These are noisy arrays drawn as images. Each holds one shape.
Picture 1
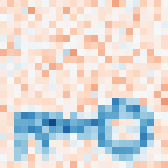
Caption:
blue key
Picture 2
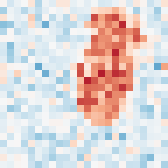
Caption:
red footprint
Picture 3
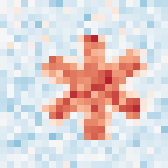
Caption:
red asterisk
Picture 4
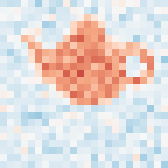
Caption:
red teapot
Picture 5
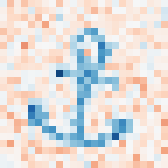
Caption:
blue anchor
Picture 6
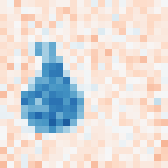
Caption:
blue pear
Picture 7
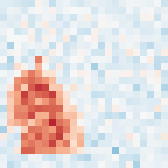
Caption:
red chess knight
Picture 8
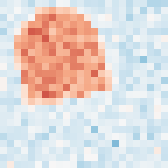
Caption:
red ghost
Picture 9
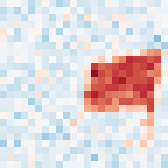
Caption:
red flag
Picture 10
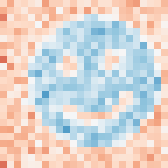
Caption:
blue smiling face
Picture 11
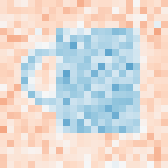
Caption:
blue cup
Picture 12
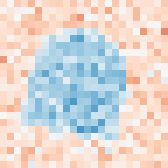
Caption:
blue ghost
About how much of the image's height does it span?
two thirds
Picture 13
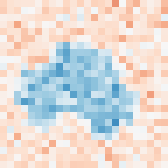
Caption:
blue car
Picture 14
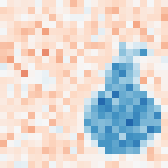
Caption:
blue pear
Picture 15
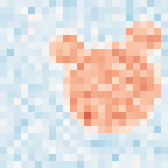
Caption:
red bear's head
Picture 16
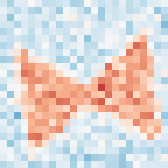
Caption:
red bow tie
